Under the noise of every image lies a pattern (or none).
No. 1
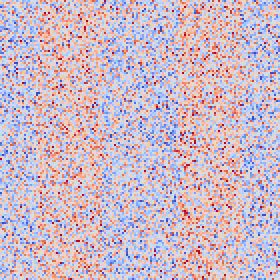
vertical stripes
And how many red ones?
2
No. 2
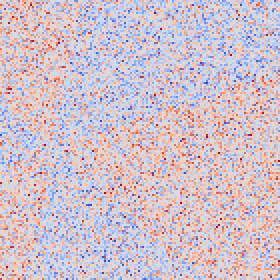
spokes from one point
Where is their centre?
middle left
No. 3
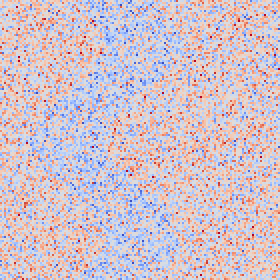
a wavy band
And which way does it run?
top to bottom
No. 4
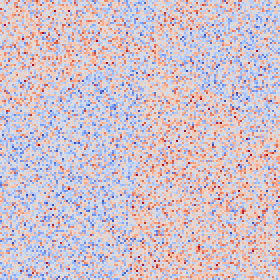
spokes from one point
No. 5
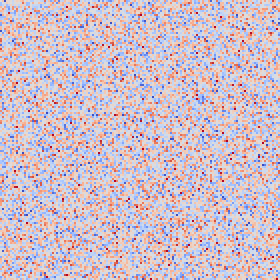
only noise
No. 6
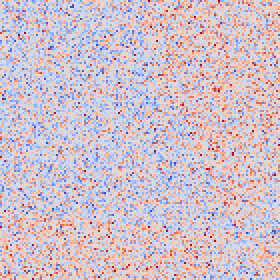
spokes from one point
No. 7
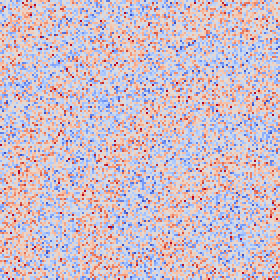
rings round one point
